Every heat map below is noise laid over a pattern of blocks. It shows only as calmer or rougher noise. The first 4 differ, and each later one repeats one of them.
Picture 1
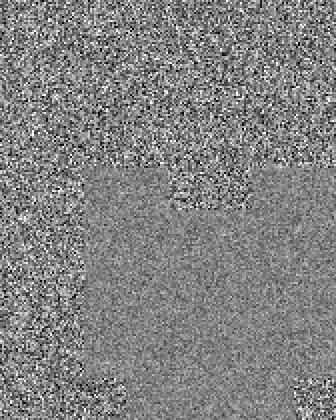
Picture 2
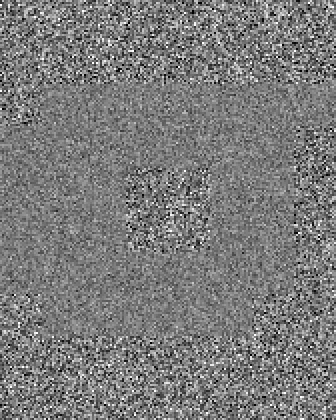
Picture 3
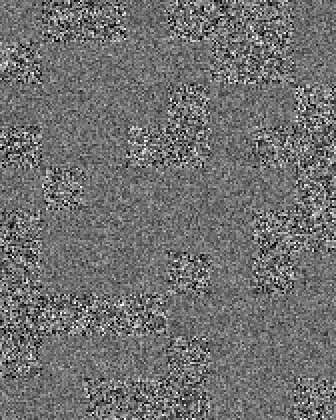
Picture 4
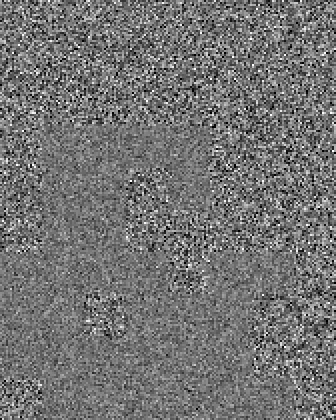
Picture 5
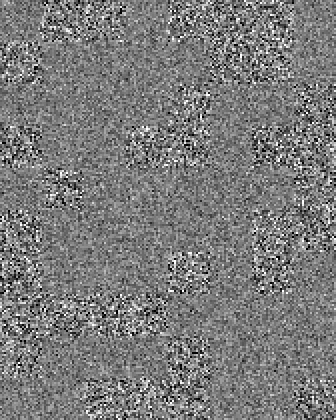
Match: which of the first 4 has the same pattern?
3
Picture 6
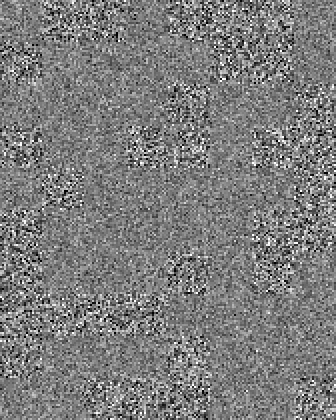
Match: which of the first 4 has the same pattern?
3
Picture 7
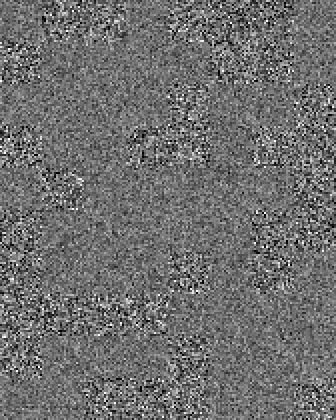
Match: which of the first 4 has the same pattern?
3
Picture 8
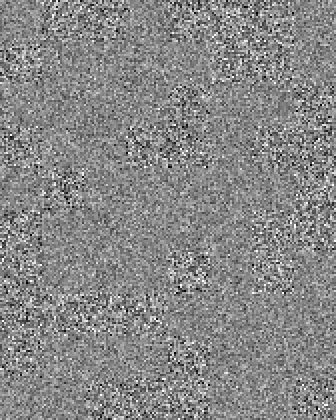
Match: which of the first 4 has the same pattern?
3
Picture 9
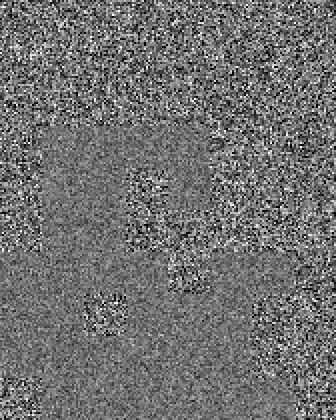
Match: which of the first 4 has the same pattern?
4
